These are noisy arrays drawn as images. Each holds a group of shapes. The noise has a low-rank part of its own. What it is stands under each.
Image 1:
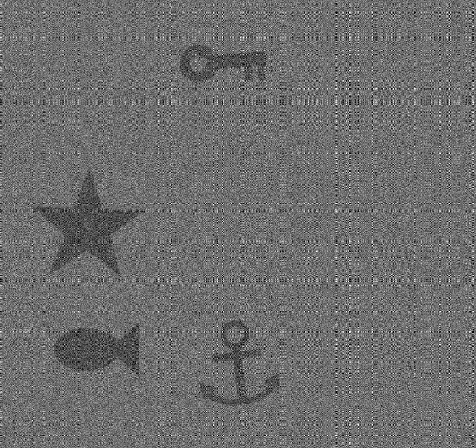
top middle: key; middle left: star; bottom left: fish; bottom middle: anchor
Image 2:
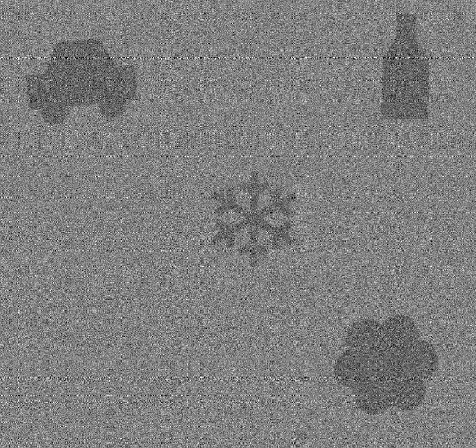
top left: car; top right: bottle; centre: snowflake; bottom right: flower
